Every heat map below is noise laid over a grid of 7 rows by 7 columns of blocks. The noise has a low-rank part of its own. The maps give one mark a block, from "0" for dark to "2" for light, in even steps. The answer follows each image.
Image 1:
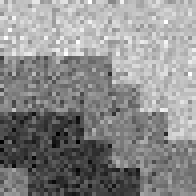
2222222
2222222
1111222
1111122
0001112
0000111
1000011
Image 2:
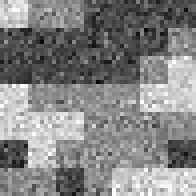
2110000
0000001
0000012
2111122
2221111
0211110
1101222
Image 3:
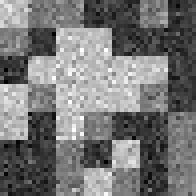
2110010
1022000
0222220
2122210
2021001
0010201
0012101
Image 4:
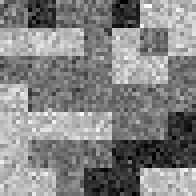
1011022
2221212
1111221
2111111
2222110
2111000
2210022
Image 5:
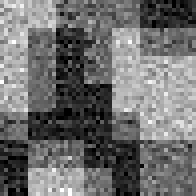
2211100
2101211
2101222
2100222
1000122
0110011
0221011
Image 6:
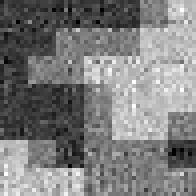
0000012
0011122
0112222
0001222
0001221
2101110
2221111
